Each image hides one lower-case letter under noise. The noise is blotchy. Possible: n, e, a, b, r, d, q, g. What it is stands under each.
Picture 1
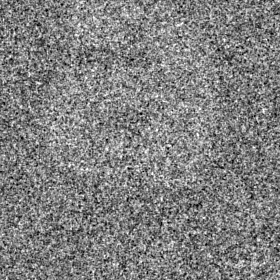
a
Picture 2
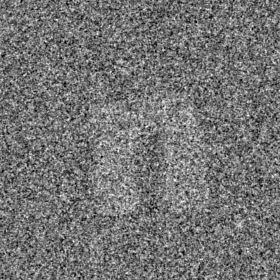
n
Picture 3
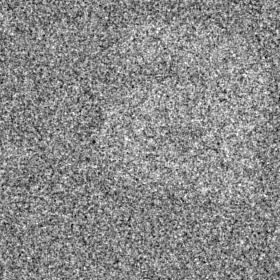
a
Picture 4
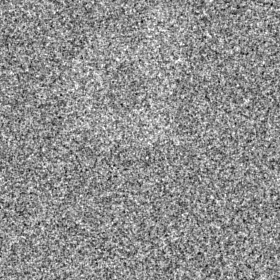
d
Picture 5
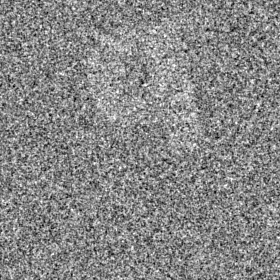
q
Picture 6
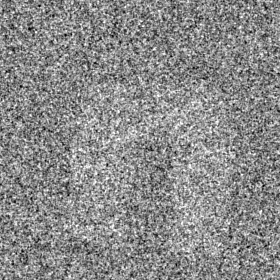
n
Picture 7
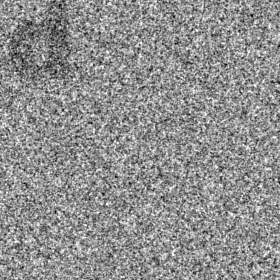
d
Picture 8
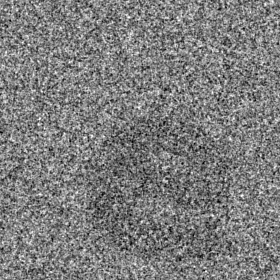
e
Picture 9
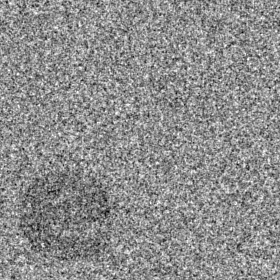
e
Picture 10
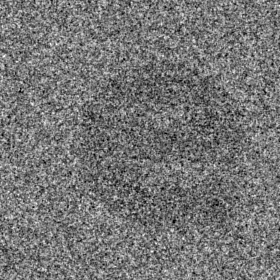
e
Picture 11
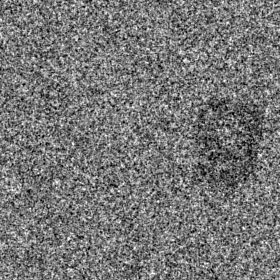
g
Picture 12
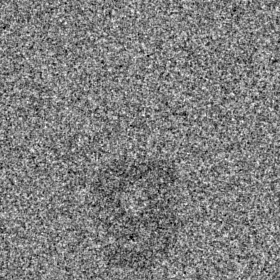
g
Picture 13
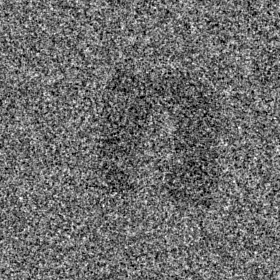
n
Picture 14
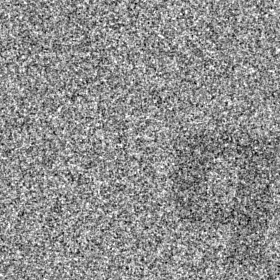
q
